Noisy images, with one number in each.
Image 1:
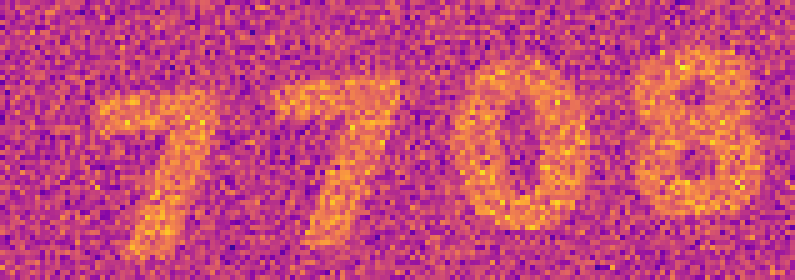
7708
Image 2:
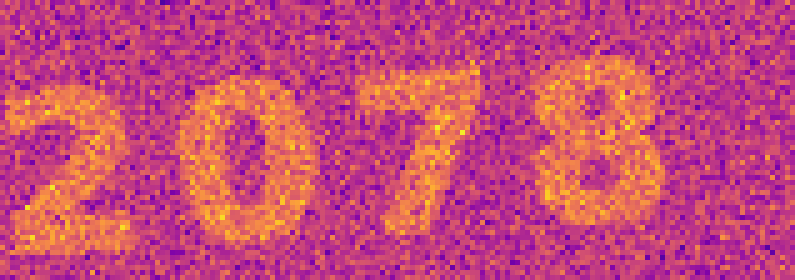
2078
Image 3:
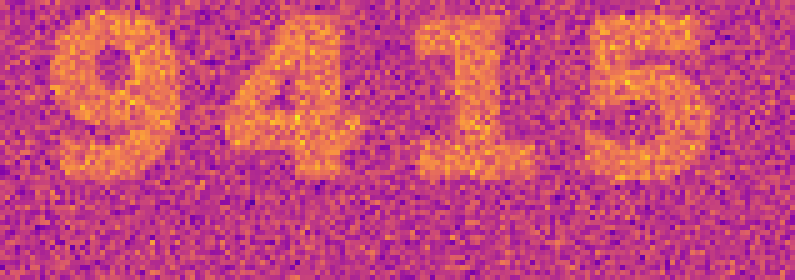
9415
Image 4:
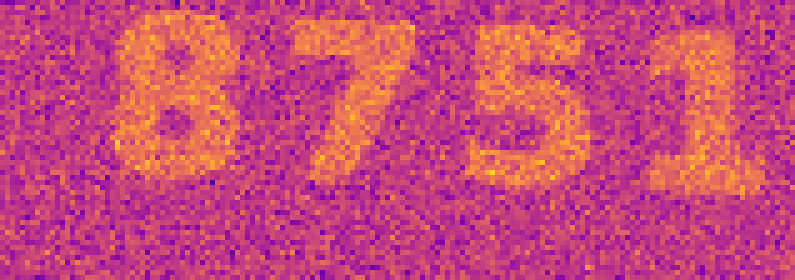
8751
